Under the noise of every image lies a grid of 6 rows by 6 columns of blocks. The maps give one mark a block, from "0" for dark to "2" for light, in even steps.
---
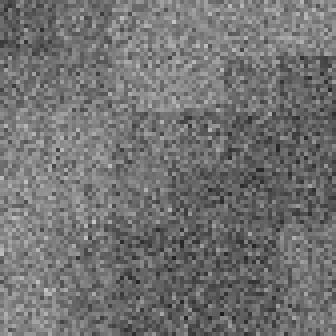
0 1 2 2 2 2
1 1 2 2 1 0
2 2 1 1 0 0
2 2 1 0 0 0
2 1 0 0 0 1
2 1 0 0 0 1
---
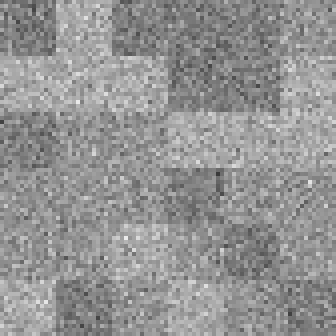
0 2 0 0 0 1
2 2 2 0 0 2
0 1 1 2 2 2
1 1 1 0 1 1
1 1 2 1 0 1
2 0 1 2 1 0
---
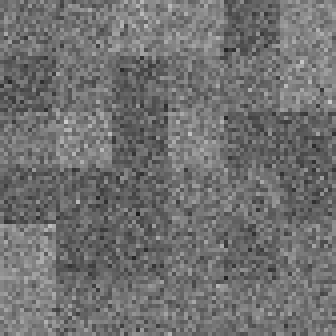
1 1 2 2 0 2
0 1 0 1 1 2
1 2 0 2 0 0
0 0 0 1 1 0
2 0 0 1 0 1
2 1 1 1 1 1
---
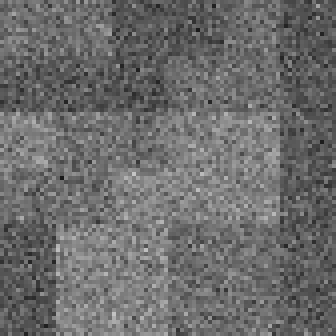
1 1 0 0 1 0
0 0 0 1 1 0
2 1 1 2 2 0
1 1 2 2 2 0
0 2 2 1 1 0
0 2 2 1 1 0
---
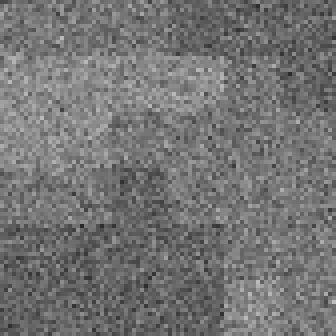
1 1 1 0 0 0
2 2 2 2 1 0
2 2 1 1 1 1
1 1 0 1 1 1
0 0 0 0 1 1
0 0 0 0 2 1
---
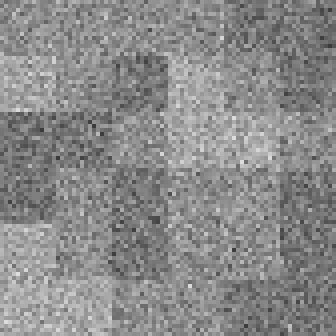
1 1 1 1 0 0
2 1 0 2 1 0
0 0 1 2 2 1
0 1 0 1 1 0
2 1 0 1 1 0
2 2 1 1 0 0
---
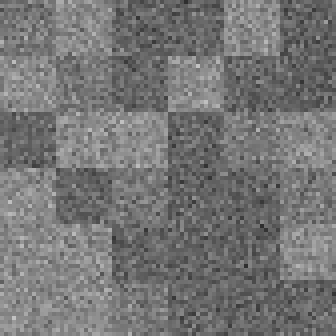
1 2 0 0 2 0
2 1 0 2 0 0
0 2 2 0 1 2
2 0 1 0 0 1
2 2 0 0 0 2
2 2 1 0 0 0
